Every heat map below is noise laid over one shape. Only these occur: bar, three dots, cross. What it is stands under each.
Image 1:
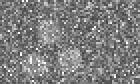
light three dots
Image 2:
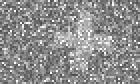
light cross
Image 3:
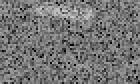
light bar, top middle
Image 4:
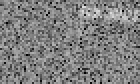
light bar, top right
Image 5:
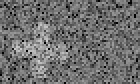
light cross
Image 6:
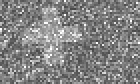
light cross
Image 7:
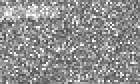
light bar, top left
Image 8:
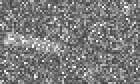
light bar, middle left
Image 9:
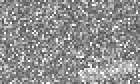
light bar, bottom right
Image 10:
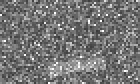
light bar, bottom middle
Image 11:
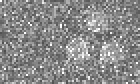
light three dots
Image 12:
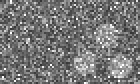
light three dots
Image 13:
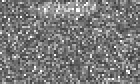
light bar, top middle
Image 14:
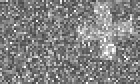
light cross
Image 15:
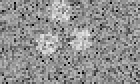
light three dots
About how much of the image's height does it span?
two thirds
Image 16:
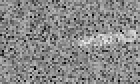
light bar, middle right
